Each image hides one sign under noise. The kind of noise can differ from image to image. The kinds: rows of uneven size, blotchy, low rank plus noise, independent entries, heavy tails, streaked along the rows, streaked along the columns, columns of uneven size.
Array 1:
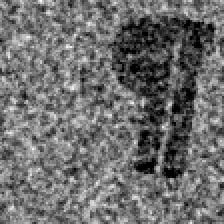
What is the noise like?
blotchy
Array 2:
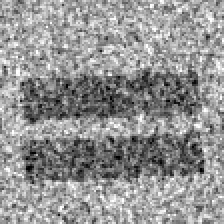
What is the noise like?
blotchy
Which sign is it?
equals sign
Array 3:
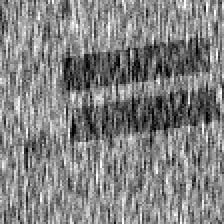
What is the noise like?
streaked along the columns
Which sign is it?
equals sign
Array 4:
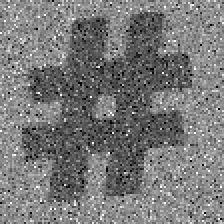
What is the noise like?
heavy tails
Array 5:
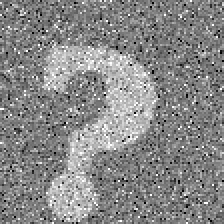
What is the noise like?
heavy tails
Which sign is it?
question mark
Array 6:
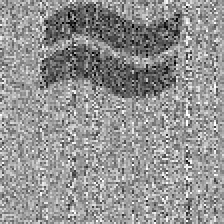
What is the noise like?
columns of uneven size
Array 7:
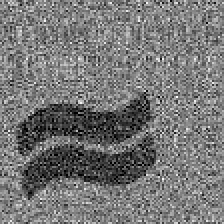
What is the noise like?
low rank plus noise
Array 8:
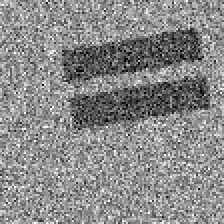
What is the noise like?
independent entries
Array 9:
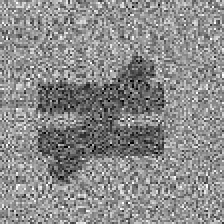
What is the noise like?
low rank plus noise
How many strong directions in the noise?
three or four
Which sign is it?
not-equal sign
